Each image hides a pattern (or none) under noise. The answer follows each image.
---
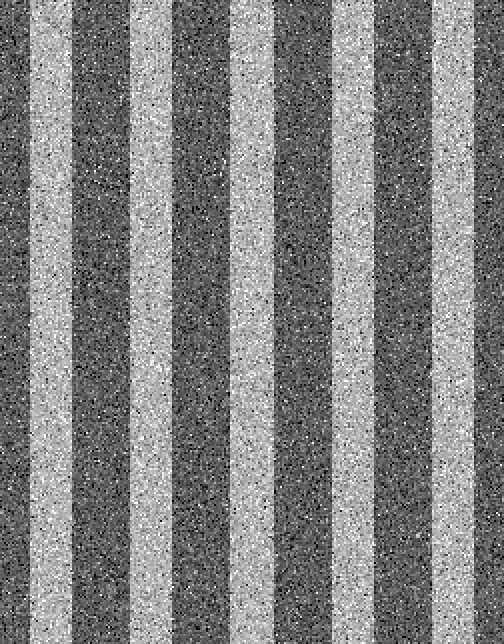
vertical stripes
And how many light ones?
5
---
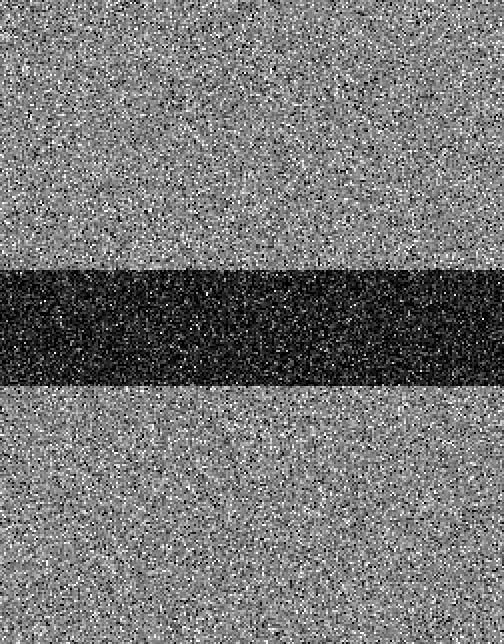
one horizontal stripe
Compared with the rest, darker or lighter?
darker
